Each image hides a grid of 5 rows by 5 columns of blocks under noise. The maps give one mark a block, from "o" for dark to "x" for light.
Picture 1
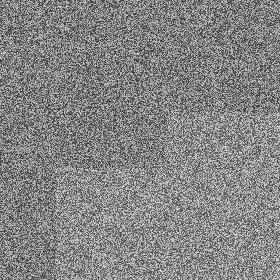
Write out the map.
o o o o o
o o o o o
o o o x x
o x x x x
o x x x x
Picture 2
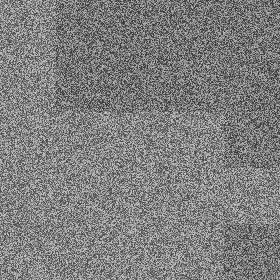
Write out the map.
x o o o o
x o o o o
x x x x o
x x x x x
x x x x o
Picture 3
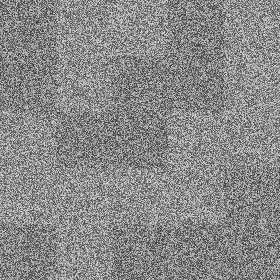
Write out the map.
o x x o x
o x o o x
x o o x x
x x x x o
o x o o o
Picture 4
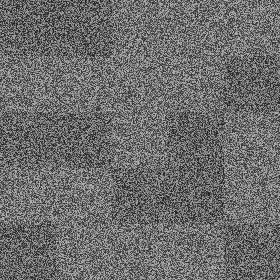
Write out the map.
o o x x x
x x x x o
o o x o x
x x o o x
o x x x o
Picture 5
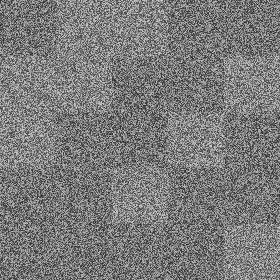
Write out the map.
o x x o o
x x o o x
x o o x o
o o x o o
o o o o x
